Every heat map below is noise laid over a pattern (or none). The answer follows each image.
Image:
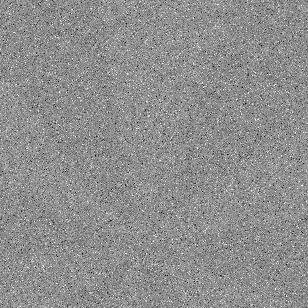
spokes from one point
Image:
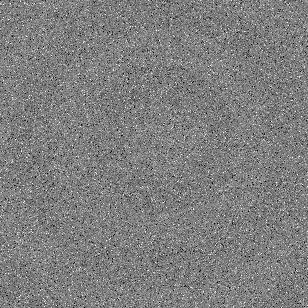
rings round one point
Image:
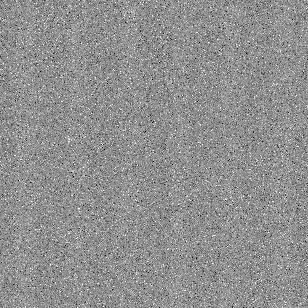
vertical stripes
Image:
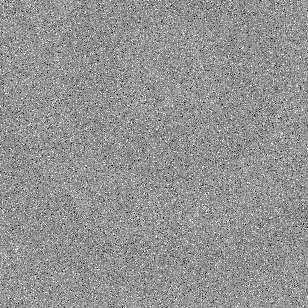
rings round one point
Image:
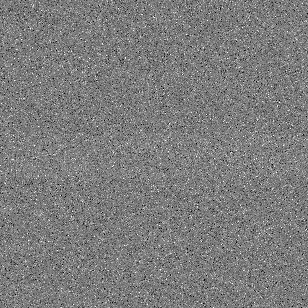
one horizontal stripe
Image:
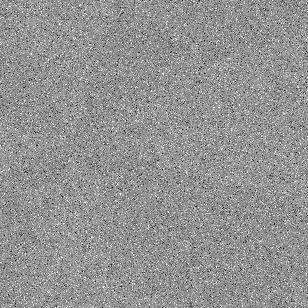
spokes from one point
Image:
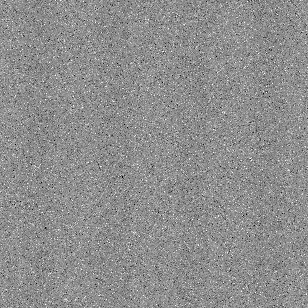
vertical stripes
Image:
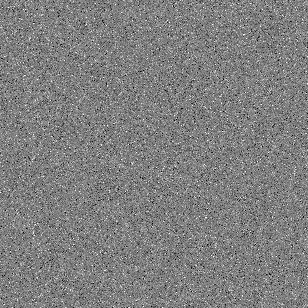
only noise
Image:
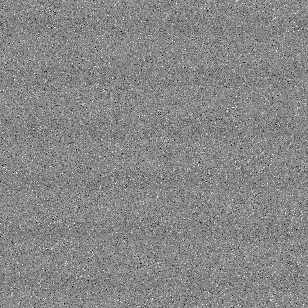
horizontal stripes
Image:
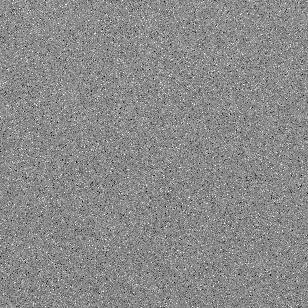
a smooth slope
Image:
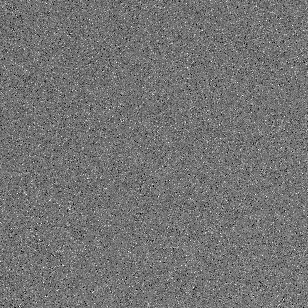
a smooth slope
